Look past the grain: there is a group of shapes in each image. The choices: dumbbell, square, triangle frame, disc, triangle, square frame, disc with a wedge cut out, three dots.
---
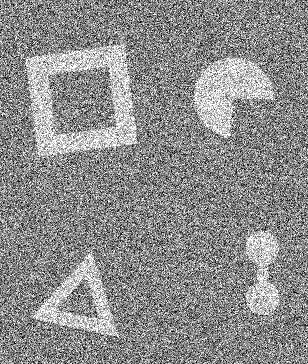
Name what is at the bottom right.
dumbbell
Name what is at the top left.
square frame
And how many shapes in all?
4
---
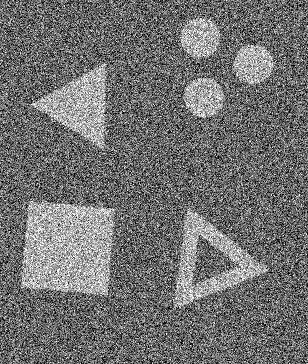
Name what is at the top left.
triangle
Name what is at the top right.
three dots
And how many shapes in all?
4
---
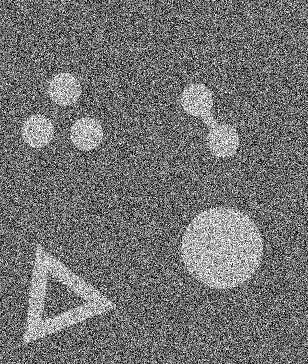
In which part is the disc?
bottom right
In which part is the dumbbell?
top right
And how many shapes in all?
4
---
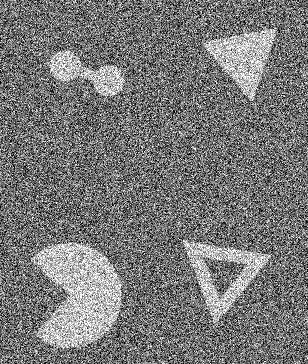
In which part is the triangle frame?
bottom right
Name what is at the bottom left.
disc with a wedge cut out
